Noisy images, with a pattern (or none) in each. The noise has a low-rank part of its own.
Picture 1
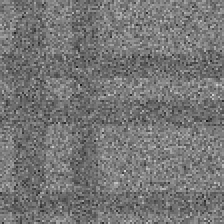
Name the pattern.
bands of rows crossing bands of columns
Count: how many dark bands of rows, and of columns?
3 and 2
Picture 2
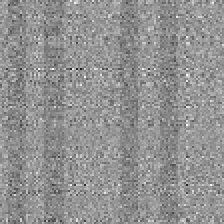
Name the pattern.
bands of columns
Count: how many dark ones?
4
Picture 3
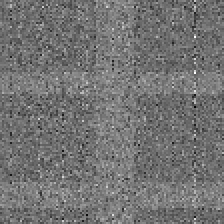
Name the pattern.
bands of rows crossing bands of columns
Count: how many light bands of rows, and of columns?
2 and 1
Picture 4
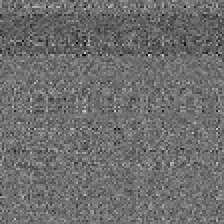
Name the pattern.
one band of rows
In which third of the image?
top
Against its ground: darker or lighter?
darker
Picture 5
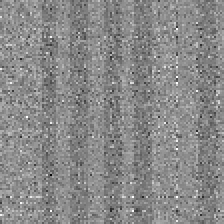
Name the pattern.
bands of columns
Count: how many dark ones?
5
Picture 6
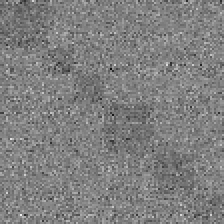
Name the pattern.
blocks along the diagonal
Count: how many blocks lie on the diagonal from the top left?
6
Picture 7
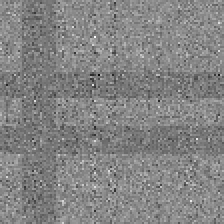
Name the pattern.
bands of rows crossing bands of columns
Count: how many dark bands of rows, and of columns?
2 and 1
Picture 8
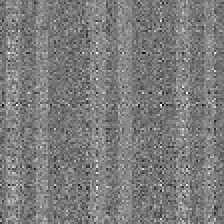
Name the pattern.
bands of columns
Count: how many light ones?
6
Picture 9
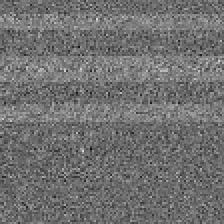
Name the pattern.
bands of rows
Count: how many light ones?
3
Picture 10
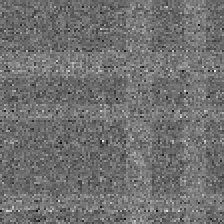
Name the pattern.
bands of rows crossing bands of columns
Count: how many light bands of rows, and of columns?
3 and 2
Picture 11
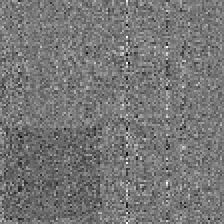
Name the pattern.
one block
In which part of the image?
bottom left
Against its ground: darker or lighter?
darker
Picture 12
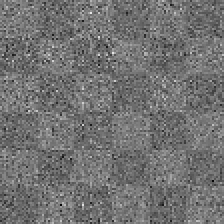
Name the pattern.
a checkerboard
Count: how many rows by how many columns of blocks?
6 by 6
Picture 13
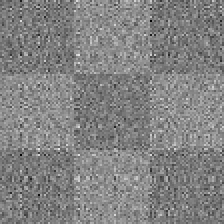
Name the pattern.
a checkerboard
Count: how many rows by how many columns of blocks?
3 by 3
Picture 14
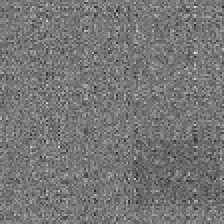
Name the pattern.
one block
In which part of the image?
bottom right
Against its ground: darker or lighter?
darker
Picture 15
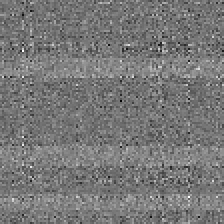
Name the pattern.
bands of rows
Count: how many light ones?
3
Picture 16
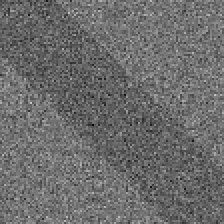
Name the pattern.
a diagonal band
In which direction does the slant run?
top left to bottom right
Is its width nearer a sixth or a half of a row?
a half
